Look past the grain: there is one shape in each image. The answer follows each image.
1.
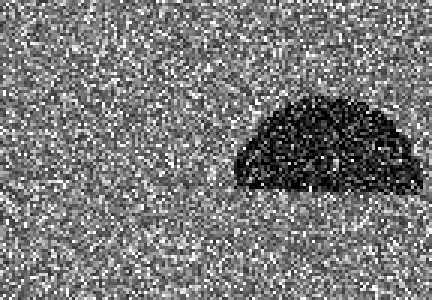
half disc
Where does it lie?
middle right
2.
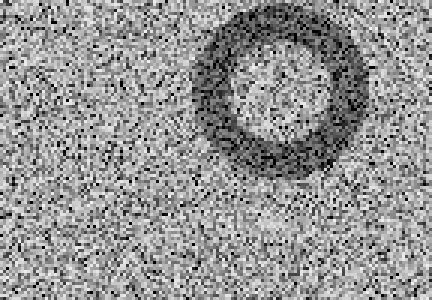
ring
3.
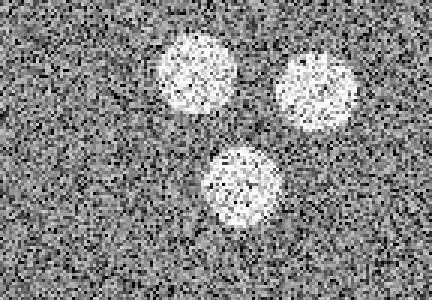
three dots
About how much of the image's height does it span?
two thirds
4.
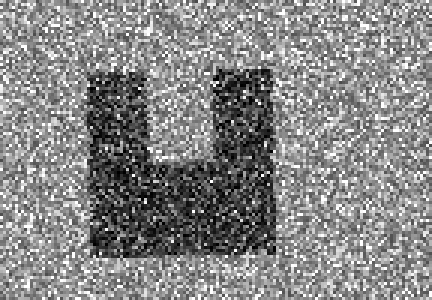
square with a notch
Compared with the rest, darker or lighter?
darker
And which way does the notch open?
up
